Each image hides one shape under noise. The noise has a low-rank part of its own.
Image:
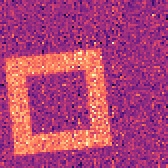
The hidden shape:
square frame
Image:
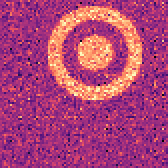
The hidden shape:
bullseye
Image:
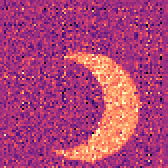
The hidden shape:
crescent
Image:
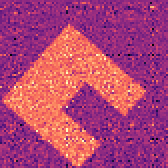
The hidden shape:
square with a notch
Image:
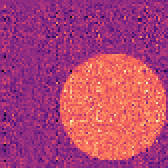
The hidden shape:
disc
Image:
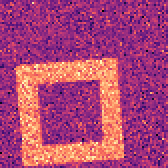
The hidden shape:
square frame
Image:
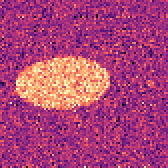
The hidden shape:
ellipse
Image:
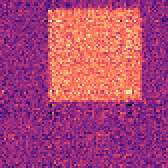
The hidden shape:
square
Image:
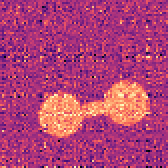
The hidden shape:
dumbbell
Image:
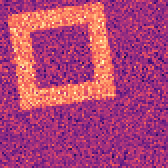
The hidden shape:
square frame
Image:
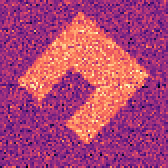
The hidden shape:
square with a notch
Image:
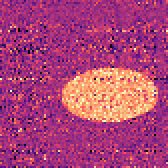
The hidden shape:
ellipse
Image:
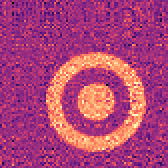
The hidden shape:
bullseye
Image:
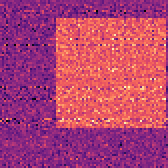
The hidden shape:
square
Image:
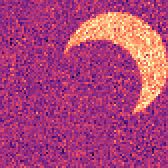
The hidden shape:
crescent
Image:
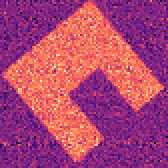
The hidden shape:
square with a notch
